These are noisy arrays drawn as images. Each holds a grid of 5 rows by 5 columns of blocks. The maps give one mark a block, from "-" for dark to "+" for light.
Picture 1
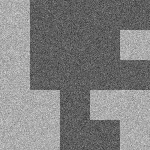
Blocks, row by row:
+ - - - -
+ - - - +
+ - - - -
+ + - + +
+ + - - +
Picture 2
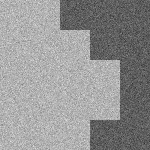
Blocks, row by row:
+ + - - -
+ + + - -
+ + + + -
+ + + + -
+ + + - -
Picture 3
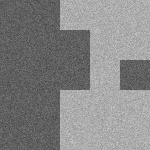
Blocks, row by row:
- - + + +
- - - + +
- - - + -
- - + + +
- - + + +
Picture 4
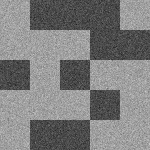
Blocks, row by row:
+ - - - +
+ + + - -
- + - + +
+ + + - +
+ - - + +
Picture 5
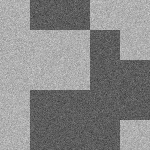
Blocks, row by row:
+ - - + +
+ + + - +
+ + + - -
+ - - - -
+ - - - +
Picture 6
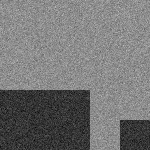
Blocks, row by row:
+ + + + +
+ + + + +
+ + + + +
- - - + +
- - - + -
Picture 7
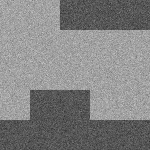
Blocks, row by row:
+ + - - -
+ + + + +
+ + + + +
+ - - + +
- - - - -
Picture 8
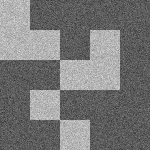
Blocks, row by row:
+ - - - -
+ + - + -
- - + + -
- + - - -
- - + - -
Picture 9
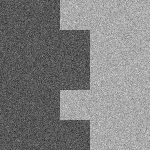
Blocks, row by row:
- - + + +
- - - + +
- - - + +
- - + + +
- - - + +
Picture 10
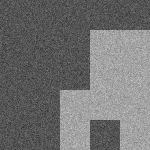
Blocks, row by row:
- - - - -
- - - + +
- - - + +
- - + + +
- - + - +
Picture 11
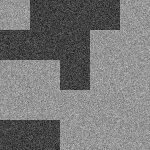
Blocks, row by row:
+ - - - +
- - - + +
+ + - + +
+ + + + +
- - + + +
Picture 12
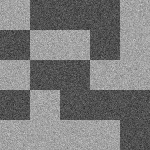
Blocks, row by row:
+ - - - +
- + + - +
+ - - + +
- + - - -
+ + + + -
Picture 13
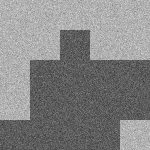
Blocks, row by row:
+ + + + +
+ + - + +
+ - - - -
+ - - - -
- - - - +
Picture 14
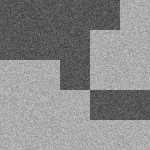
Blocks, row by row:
- - - - +
- - - + +
+ + - + +
+ + + - -
+ + + + +
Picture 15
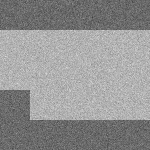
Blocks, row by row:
- - - - -
+ + + + +
+ + + + +
- + + + +
- - - - -
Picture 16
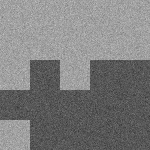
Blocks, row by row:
+ + + + +
+ + + + +
+ - + - -
- - - - -
+ - - - -
